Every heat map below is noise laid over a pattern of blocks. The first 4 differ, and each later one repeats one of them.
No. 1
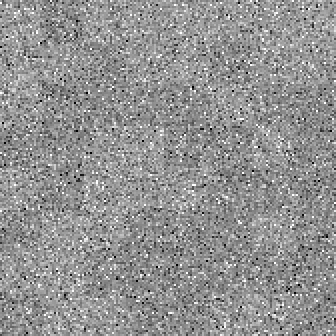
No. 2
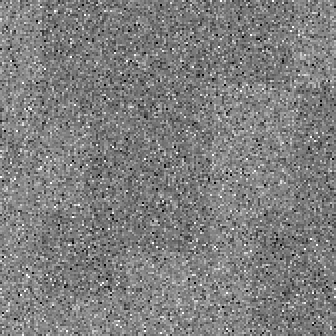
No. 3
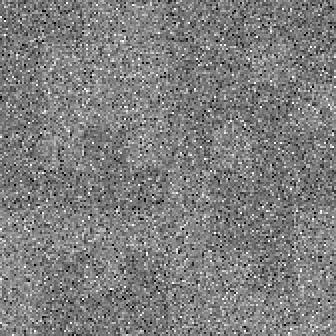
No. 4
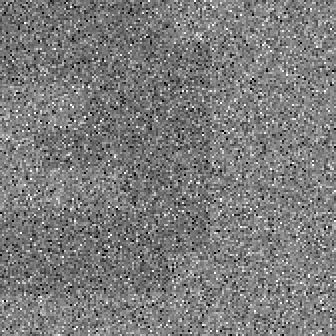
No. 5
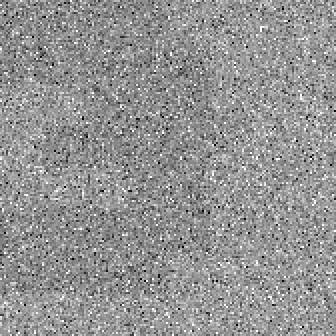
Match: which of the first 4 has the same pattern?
4
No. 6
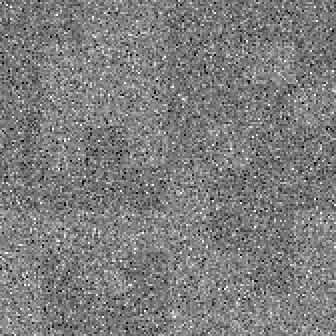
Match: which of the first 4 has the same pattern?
3
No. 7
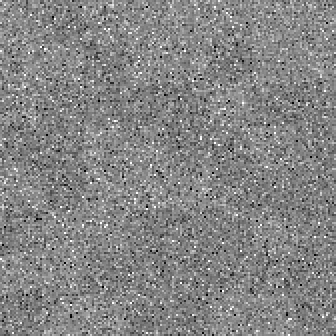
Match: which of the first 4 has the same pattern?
1
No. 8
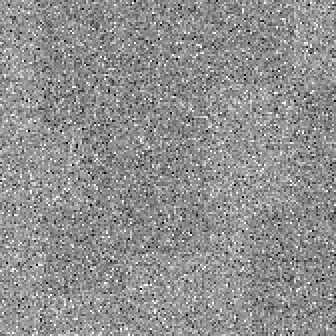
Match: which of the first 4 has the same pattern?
2
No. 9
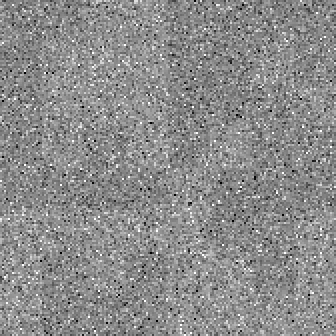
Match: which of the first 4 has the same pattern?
3
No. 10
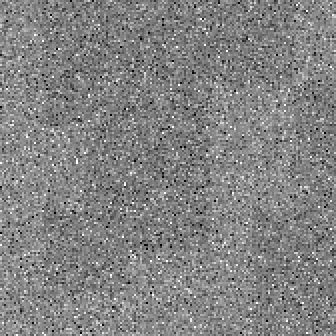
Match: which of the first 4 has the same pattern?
2
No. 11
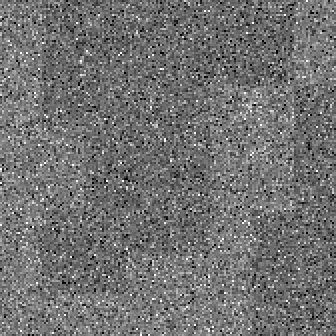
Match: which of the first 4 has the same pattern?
2
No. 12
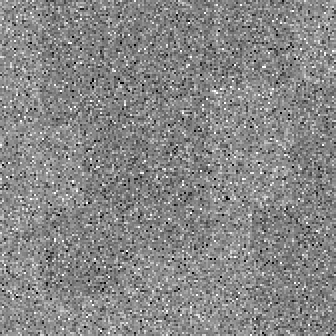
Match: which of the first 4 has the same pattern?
2
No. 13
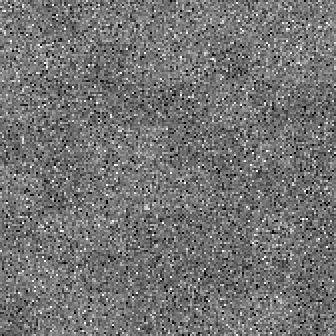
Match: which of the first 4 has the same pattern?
1
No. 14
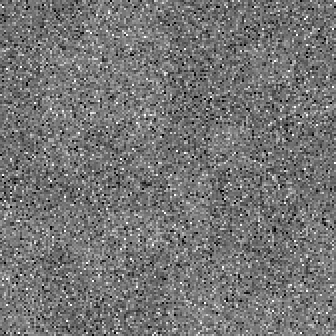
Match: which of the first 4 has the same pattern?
3
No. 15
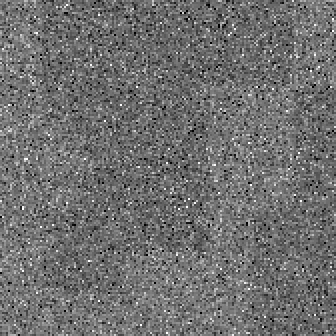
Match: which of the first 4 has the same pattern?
2
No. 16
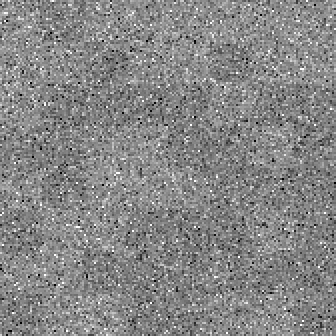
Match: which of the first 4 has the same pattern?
1
